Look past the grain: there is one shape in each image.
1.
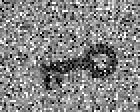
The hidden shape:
key
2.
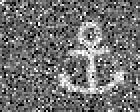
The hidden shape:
anchor
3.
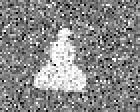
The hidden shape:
chess pawn
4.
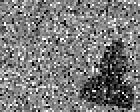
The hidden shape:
chess pawn
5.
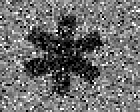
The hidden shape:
asterisk
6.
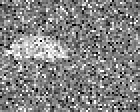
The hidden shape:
umbrella
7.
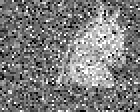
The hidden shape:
chess knight
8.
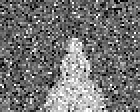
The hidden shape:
chess pawn
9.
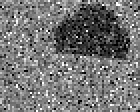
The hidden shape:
cloud
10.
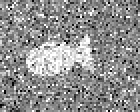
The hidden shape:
fish
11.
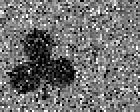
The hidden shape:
club
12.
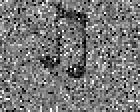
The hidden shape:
pair of musical notes
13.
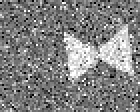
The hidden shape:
bow tie
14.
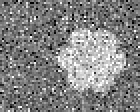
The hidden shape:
flower
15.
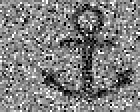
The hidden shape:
anchor
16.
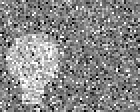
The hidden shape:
light bulb
